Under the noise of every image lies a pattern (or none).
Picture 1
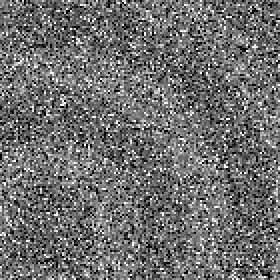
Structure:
rings round one point
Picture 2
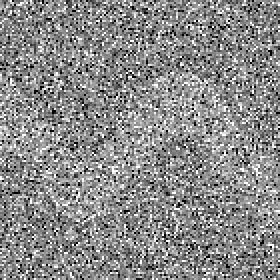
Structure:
a wavy band
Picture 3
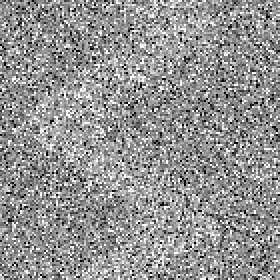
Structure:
a wavy band
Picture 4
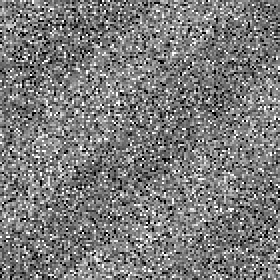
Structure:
diagonal stripes
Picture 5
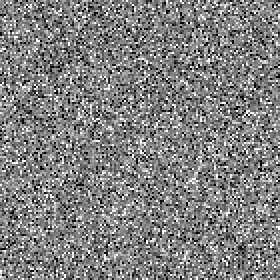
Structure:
only noise
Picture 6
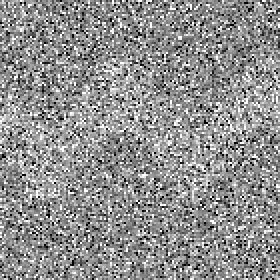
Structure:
a wavy band
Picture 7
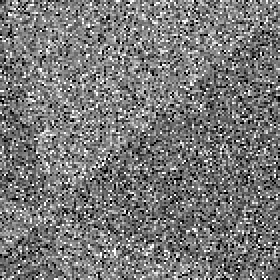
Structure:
spokes from one point
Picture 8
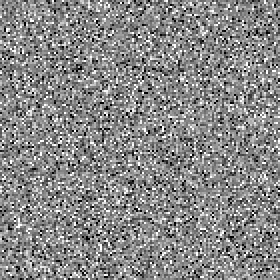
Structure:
only noise
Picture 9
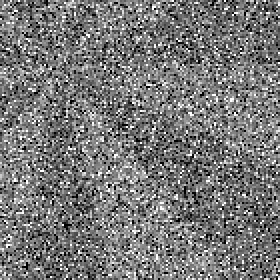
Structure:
spokes from one point
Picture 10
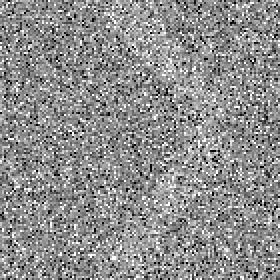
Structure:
a wavy band
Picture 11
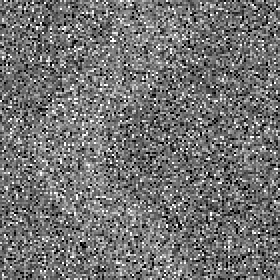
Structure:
a wavy band
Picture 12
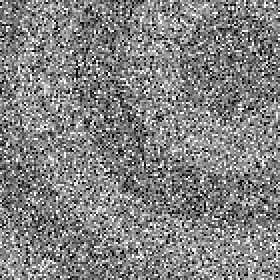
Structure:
rings round one point
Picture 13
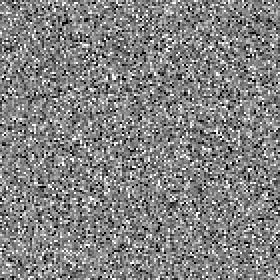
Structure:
only noise
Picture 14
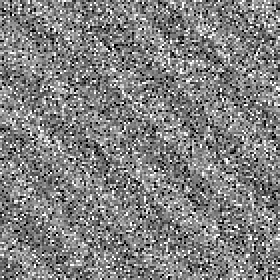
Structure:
diagonal stripes
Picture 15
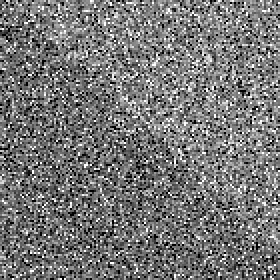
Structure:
a sharp edge
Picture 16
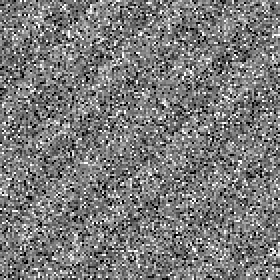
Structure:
diagonal stripes
